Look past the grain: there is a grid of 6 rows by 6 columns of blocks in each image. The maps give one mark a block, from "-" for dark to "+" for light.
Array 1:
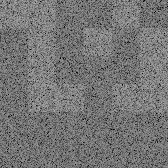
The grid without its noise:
+ + - - + -
- + - + - +
- + - - - +
- + + - + +
- - - - - -
- - - - - -
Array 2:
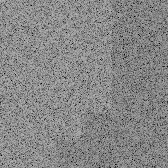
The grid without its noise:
+ + + + - -
+ + + + - -
+ + + + - -
+ + + + - -
+ + + - - -
+ + - - - -
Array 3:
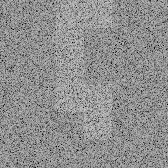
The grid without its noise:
- - + + - -
- - + - - -
- - + - - -
- - + + - -
- - - + - -
- - - - - -
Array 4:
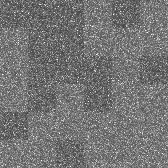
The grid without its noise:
- - - + - +
+ - - + + +
+ - - - + -
+ - + - + +
- + + + + +
+ + - + + +
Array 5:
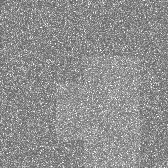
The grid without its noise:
- - - - - -
- - - - - -
- - - + + -
- - + + + -
- - + + + -
- - - + + -
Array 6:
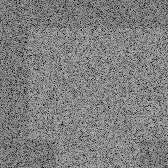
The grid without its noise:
- - - - - -
- + + + + +
- + + + + +
- + + + + +
- + + + + +
- - + + + -
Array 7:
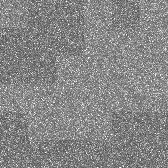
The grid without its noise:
+ - - + - +
- - - + + +
- - + + + +
+ + + + + +
- + + + - -
- - - - - -
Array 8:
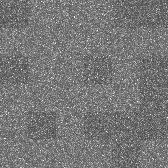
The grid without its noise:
- + + + - -
+ + + + + +
- + + - + -
+ + + + + -
+ - + - - -
+ + + + - +
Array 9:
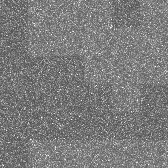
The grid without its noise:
- + + + - +
- + + + + +
- - - + + +
- - - - + -
- - - - - -
- + + + + +
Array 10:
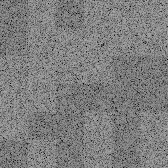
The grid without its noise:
- + - + + +
- + + + + +
+ + + + - -
+ + - - - -
+ - - + - +
- + - + - +
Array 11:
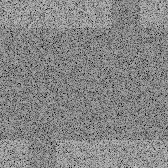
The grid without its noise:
+ + + + - +
- - - - - -
- - - - - -
- - - - - -
- - - - - -
+ - + + + +
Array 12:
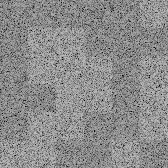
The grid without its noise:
- - - - - +
- + + - - -
- + + + - +
- - + + - +
- + + - - +
+ + - - + -
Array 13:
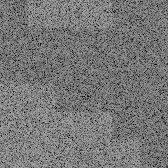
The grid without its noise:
- + + + - -
- - - - - -
- - - - - -
+ + - - - -
+ + + + - -
+ + + + + -
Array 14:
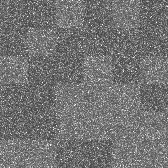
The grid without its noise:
- - + - + -
- + - - - -
+ - - + - +
- - + + + -
- - + + + +
+ + - - + +
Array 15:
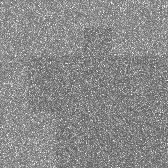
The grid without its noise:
+ + + + + +
+ + + - + +
+ - - - - -
+ - - - - -
+ + - - - -
+ + - - - -
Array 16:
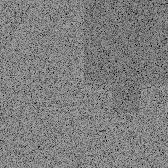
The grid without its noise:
+ + + - - -
+ + + - - -
+ + + - - -
+ + + + - +
+ + + + + +
+ + + + + +
